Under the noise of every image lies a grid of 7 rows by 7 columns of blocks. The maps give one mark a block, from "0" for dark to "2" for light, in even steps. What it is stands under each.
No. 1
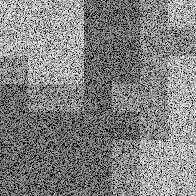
2 2 2 0 0 1 2
2 2 2 0 0 1 1
1 2 2 0 0 1 2
0 1 1 0 1 1 2
0 0 0 0 0 1 2
0 0 0 0 1 2 2
0 0 0 0 1 2 2
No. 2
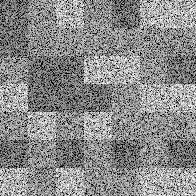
0 1 2 1 0 2 2
0 1 1 1 1 1 1
1 0 0 2 2 1 0
2 0 0 0 1 2 2
1 2 1 2 1 1 1
0 1 0 1 0 1 0
2 1 2 1 1 2 2
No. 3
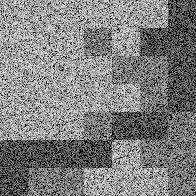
2 2 2 2 2 2 0
2 2 2 1 2 0 0
2 2 2 2 1 1 0
2 2 2 2 2 1 0
2 2 2 1 0 0 1
0 0 0 0 2 1 1
0 1 1 2 2 2 1
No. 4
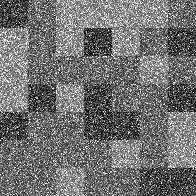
0 1 2 2 2 2 1
2 1 2 0 2 1 0
2 1 1 1 1 2 1
2 0 2 0 1 1 0
0 1 1 0 0 1 2
1 1 1 1 2 1 2
1 1 2 1 1 0 0
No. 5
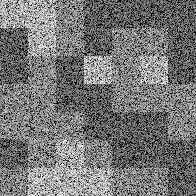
2 2 1 0 0 0 0
0 2 1 0 1 1 0
0 1 0 2 1 2 0
1 1 0 0 1 1 1
1 1 1 0 0 0 1
0 1 2 1 0 0 0
1 2 2 2 1 1 0
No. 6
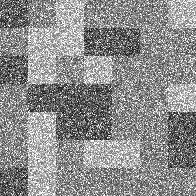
0 1 2 1 1 1 2
1 2 2 0 0 1 1
0 2 1 2 1 1 1
1 0 0 0 1 1 2
1 2 0 0 1 1 0
1 2 1 2 2 1 0
0 2 1 1 1 1 1
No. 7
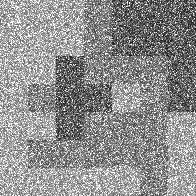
2 2 2 1 0 0 0
2 2 2 1 0 0 0
2 2 0 1 1 1 0
2 1 0 0 2 1 0
2 2 0 1 1 1 2
2 1 1 1 1 1 2
2 2 2 2 2 1 2
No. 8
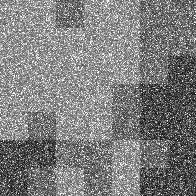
2 2 1 2 2 1 1
2 2 2 2 2 1 1
2 2 2 2 2 1 0
2 2 2 2 1 0 0
2 1 2 2 1 0 0
0 0 1 1 2 1 0
0 1 2 1 2 0 0
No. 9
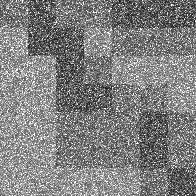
1 0 1 1 0 0 0
2 0 0 2 1 1 1
2 2 0 1 2 2 2
2 2 0 0 1 1 2
2 2 1 1 1 0 1
2 2 1 1 1 0 1
2 2 2 2 2 1 0
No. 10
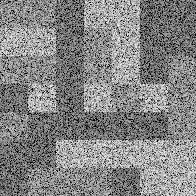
1 1 0 2 2 0 0
2 2 0 1 2 0 0
1 1 0 1 2 0 1
0 2 0 2 1 2 1
1 0 0 0 0 0 1
0 0 2 2 2 2 2
0 1 1 1 0 2 2
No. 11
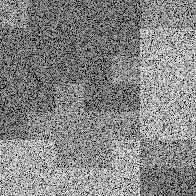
1 0 0 0 0 1 1
0 0 0 0 0 2 2
0 0 0 0 1 2 2
0 0 1 0 0 2 2
0 1 1 1 1 2 2
2 2 1 1 2 1 1
2 2 2 2 2 0 0
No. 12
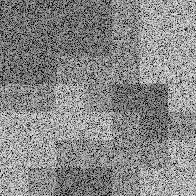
0 0 0 0 1 2 2
0 0 0 0 1 2 2
0 0 1 1 1 2 2
1 1 2 1 0 0 2
2 2 2 2 1 0 1
2 2 1 1 1 1 2
2 1 0 0 1 2 2
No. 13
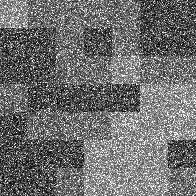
2 1 1 1 1 0 0
0 0 1 0 1 0 0
0 0 1 1 2 1 1
1 0 0 0 0 2 2
0 1 1 1 2 2 2
0 0 0 2 2 2 0
0 0 1 2 2 2 1
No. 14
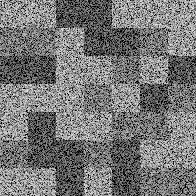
2 2 0 0 2 2 2
1 1 2 0 0 1 2
0 0 2 2 1 2 0
2 2 2 1 2 0 1
2 0 2 2 1 1 2
1 0 0 1 0 2 2
2 2 0 2 0 1 1
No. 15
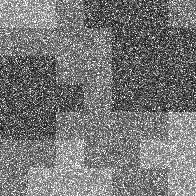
2 2 1 0 0 0 1
1 1 1 1 0 0 0
0 0 1 1 0 0 0
0 0 0 1 0 0 0
0 0 1 1 1 1 2
1 1 2 1 1 2 2
1 2 2 2 1 1 2
